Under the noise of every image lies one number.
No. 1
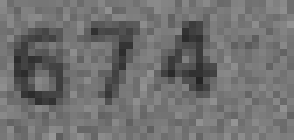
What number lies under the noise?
674
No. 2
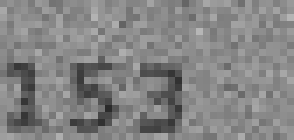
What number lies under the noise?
153
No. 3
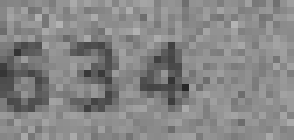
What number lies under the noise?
634
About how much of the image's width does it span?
two thirds
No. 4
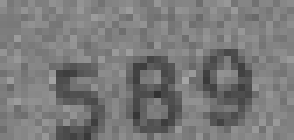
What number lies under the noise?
589
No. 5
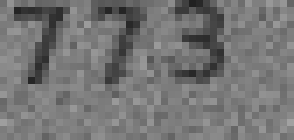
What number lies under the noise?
773
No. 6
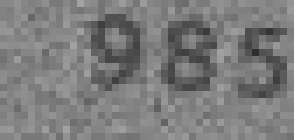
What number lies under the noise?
985
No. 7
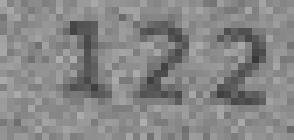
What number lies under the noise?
122
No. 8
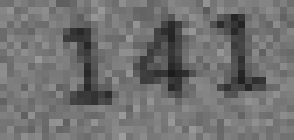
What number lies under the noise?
141
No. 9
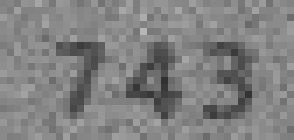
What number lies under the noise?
743
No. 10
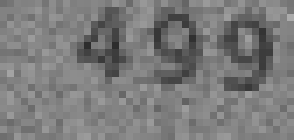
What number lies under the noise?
499
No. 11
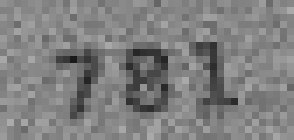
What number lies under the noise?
781
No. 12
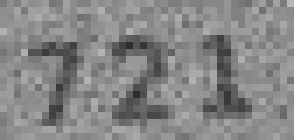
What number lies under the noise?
721
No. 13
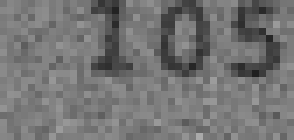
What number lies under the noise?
105
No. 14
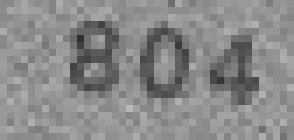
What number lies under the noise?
804
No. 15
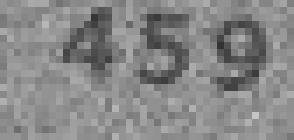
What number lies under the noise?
459
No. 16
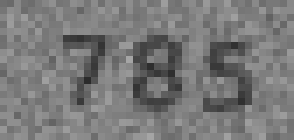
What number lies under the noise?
785
